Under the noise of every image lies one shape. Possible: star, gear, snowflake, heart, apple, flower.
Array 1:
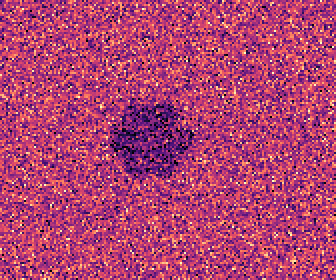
flower
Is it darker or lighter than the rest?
darker
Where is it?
centre
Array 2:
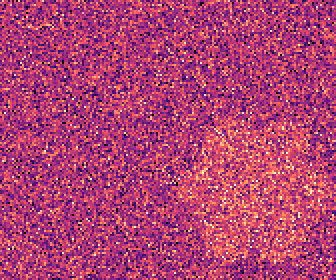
flower
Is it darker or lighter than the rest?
lighter
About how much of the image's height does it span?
half
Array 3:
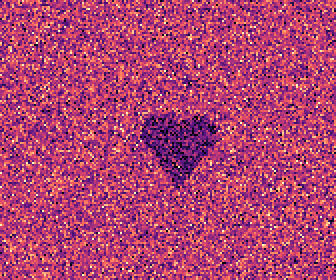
heart
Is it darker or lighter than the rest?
darker
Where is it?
centre
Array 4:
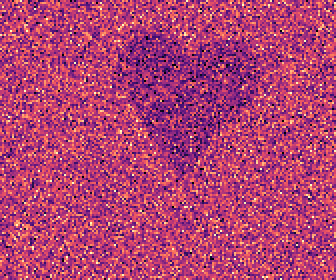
heart
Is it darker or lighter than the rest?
darker
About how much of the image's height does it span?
half
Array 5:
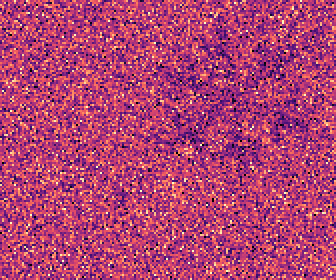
snowflake
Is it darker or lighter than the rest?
darker
